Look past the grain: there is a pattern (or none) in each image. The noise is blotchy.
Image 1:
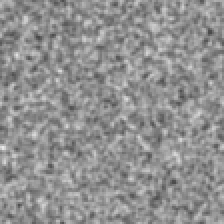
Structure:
only noise
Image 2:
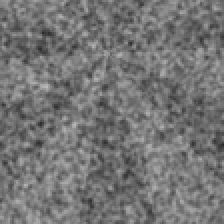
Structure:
spokes from one point
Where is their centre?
top middle
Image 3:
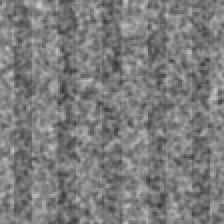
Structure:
vertical stripes
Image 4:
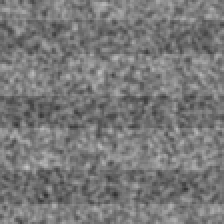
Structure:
horizontal stripes
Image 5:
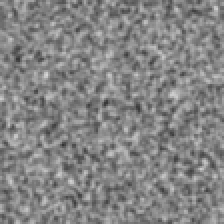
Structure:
only noise
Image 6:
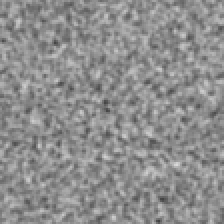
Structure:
only noise
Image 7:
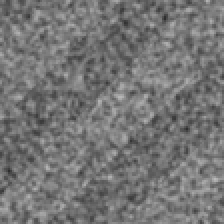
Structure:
diagonal stripes
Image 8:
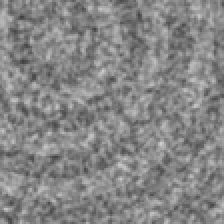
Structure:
rings round one point
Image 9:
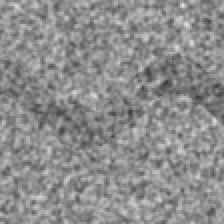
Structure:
a wavy band
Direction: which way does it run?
left to right
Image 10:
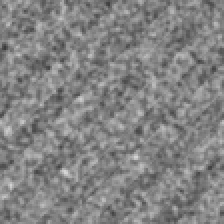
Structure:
diagonal stripes
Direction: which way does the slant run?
bottom left to top right
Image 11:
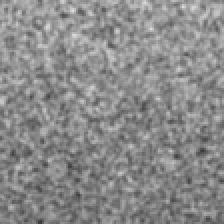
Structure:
a smooth slope
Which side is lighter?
top
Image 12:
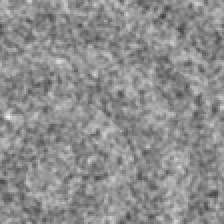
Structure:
rings round one point
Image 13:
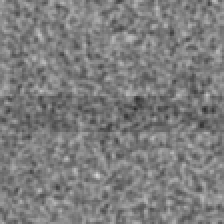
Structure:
one horizontal stripe
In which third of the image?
middle
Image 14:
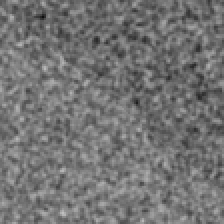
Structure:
a sharp edge
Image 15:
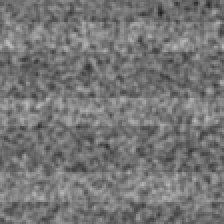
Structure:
horizontal stripes
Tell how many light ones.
3
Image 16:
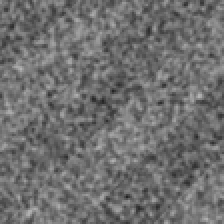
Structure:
diagonal stripes
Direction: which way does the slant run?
bottom left to top right
